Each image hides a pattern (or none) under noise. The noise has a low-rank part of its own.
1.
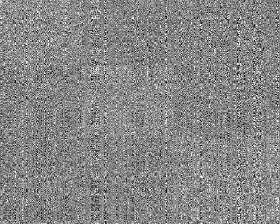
blocks along the diagonal
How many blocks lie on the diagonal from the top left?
3
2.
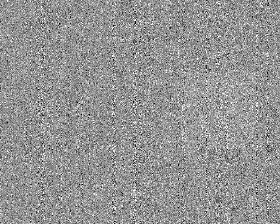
one block
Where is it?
middle right
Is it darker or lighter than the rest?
lighter
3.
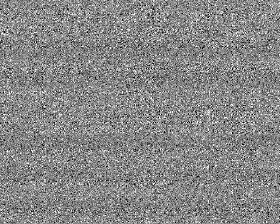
bands of rows
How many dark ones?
5
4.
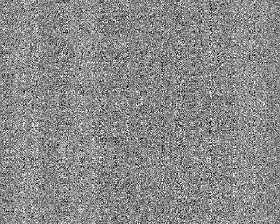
bands of columns
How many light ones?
3
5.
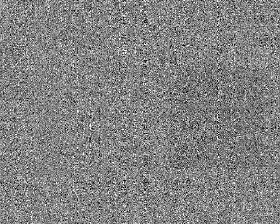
one block
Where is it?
middle right
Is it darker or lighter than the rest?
darker
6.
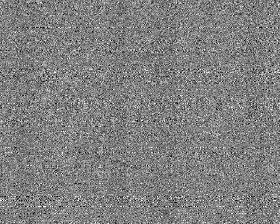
bands of columns
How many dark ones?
4
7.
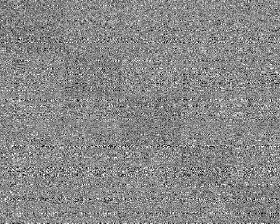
blocks along the diagonal
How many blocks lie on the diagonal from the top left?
5
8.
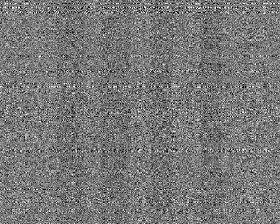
bands of columns
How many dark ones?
4
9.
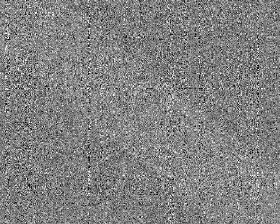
a diagonal band
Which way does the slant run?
top left to bottom right
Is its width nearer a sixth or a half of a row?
a half
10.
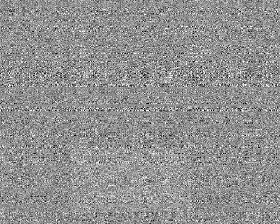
one block
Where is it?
bottom middle
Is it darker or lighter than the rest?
lighter
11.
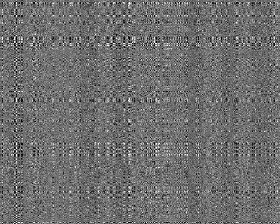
bands of columns
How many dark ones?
6
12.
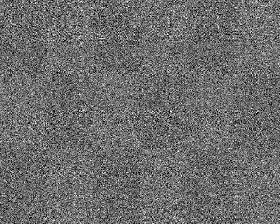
a checkerboard
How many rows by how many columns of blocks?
3 by 6
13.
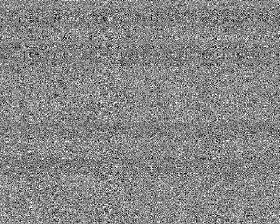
bands of rows
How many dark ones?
4
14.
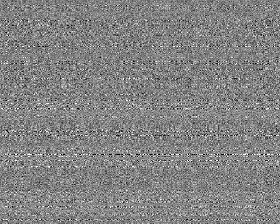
bands of rows
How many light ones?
3
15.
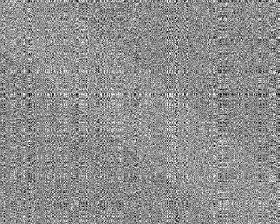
a diagonal band
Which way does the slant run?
top left to bottom right
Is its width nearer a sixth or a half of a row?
a half
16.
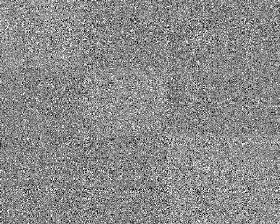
blocks along the diagonal
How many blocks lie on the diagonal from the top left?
3
